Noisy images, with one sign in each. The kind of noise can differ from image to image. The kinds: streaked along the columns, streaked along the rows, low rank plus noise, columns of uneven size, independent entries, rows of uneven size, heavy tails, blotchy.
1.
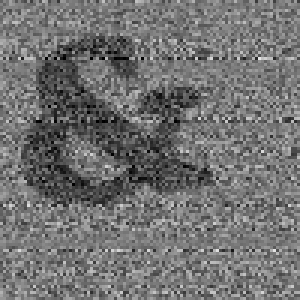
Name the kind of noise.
rows of uneven size
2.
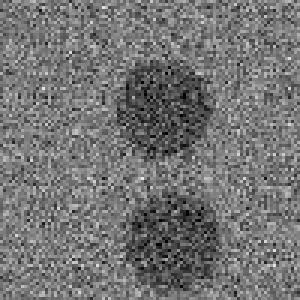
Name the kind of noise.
low rank plus noise
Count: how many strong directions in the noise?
three or four
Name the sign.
colon
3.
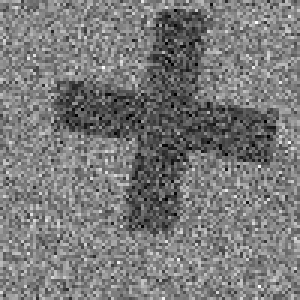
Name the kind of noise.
independent entries
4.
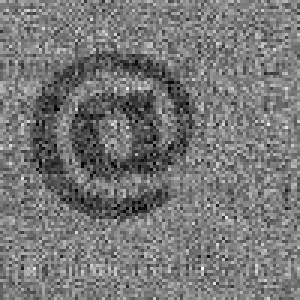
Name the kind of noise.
low rank plus noise
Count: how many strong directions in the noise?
three or four
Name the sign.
at sign
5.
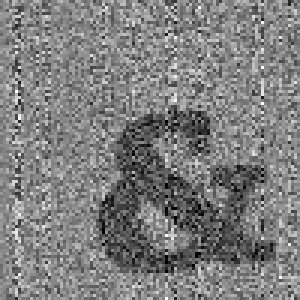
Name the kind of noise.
columns of uneven size
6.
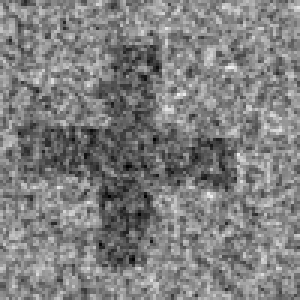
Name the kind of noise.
blotchy
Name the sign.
plus sign
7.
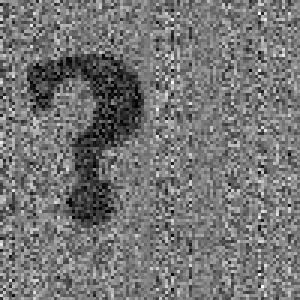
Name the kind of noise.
columns of uneven size
